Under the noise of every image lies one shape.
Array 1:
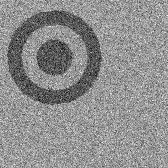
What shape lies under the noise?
bullseye
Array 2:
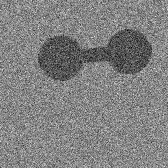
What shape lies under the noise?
dumbbell
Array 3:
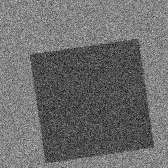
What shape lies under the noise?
square
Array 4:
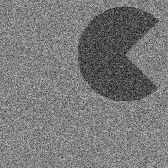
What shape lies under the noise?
disc with a wedge cut out
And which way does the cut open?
right
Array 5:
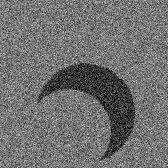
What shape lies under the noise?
crescent
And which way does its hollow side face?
down and left
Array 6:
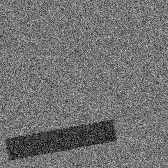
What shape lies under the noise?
bar
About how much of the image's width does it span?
two thirds
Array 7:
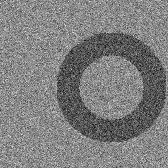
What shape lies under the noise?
ring
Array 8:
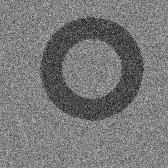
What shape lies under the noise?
ring
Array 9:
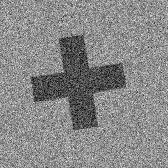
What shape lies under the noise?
cross
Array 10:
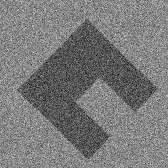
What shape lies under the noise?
square with a notch
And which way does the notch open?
down and right
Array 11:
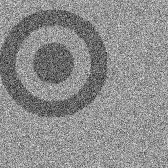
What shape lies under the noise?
bullseye
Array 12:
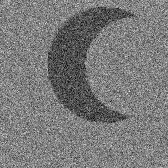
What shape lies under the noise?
crescent
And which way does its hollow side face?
right
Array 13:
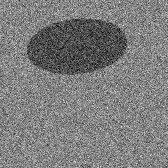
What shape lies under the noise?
ellipse
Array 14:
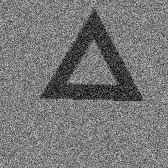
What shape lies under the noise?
triangle frame
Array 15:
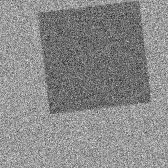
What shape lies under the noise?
square
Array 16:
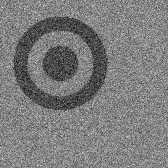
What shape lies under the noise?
bullseye
